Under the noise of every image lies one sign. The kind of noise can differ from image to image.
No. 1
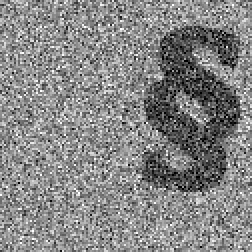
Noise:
independent entries
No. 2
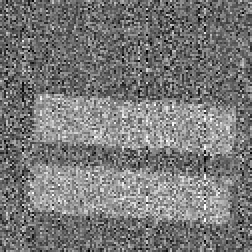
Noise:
columns of uneven size
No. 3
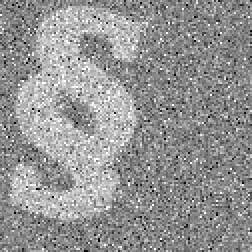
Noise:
heavy tails
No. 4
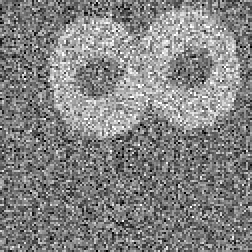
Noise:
low rank plus noise
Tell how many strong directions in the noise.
five to eight
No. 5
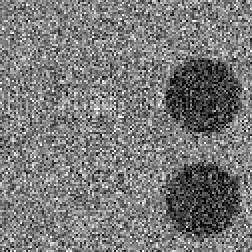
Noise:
low rank plus noise
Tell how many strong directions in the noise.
two
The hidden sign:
colon
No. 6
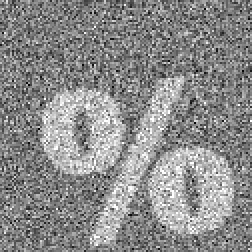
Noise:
low rank plus noise
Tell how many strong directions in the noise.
five to eight
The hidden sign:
percent sign
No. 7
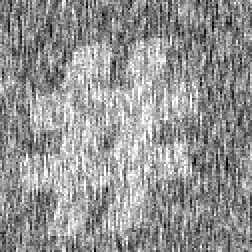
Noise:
streaked along the columns
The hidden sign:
hash sign
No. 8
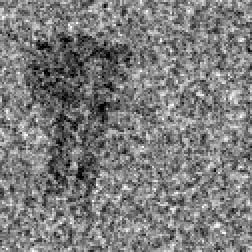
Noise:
blotchy
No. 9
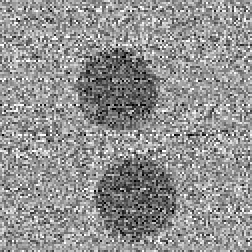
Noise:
rows of uneven size
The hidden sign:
colon
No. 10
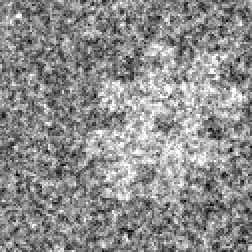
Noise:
blotchy
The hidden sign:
hash sign
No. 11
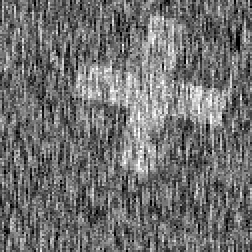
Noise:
streaked along the columns
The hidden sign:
plus sign
